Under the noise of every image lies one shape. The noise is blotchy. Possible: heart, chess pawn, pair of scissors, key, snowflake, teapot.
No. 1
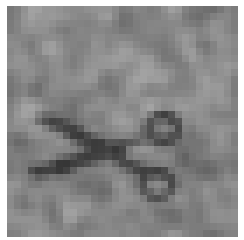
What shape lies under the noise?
pair of scissors
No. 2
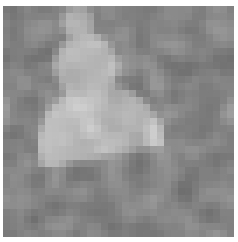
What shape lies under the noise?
chess pawn
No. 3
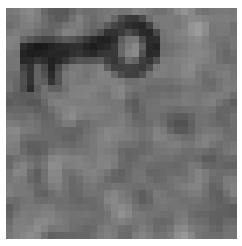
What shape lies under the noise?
key
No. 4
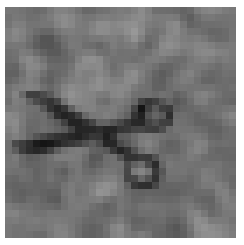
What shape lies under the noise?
pair of scissors
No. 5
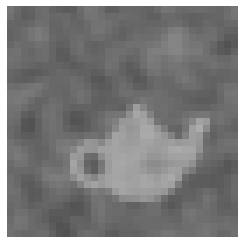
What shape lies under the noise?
teapot
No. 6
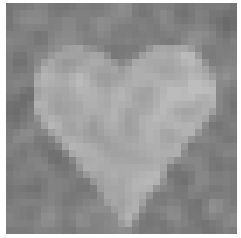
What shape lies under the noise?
heart
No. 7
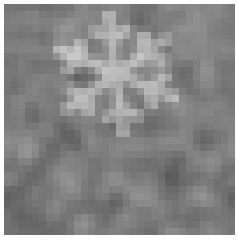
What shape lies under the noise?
snowflake
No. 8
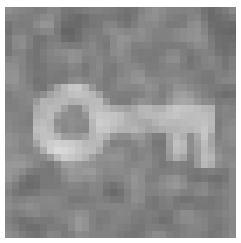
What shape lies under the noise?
key
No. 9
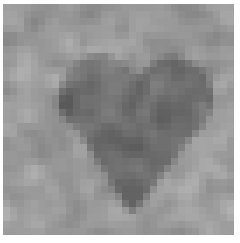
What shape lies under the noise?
heart
